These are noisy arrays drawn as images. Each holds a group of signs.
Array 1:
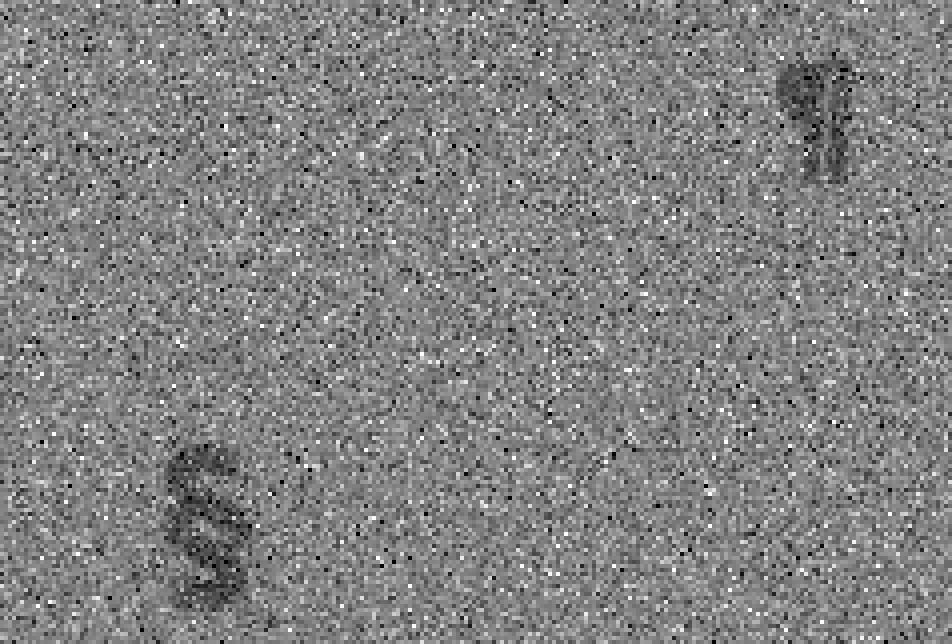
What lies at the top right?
pilcrow
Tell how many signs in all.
2
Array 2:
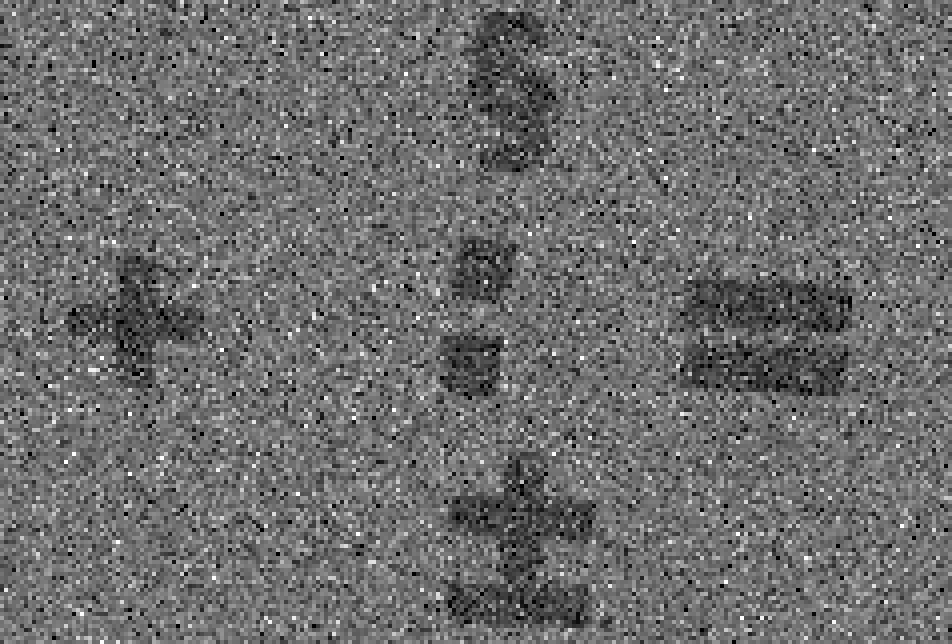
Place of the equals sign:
middle right
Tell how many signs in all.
5
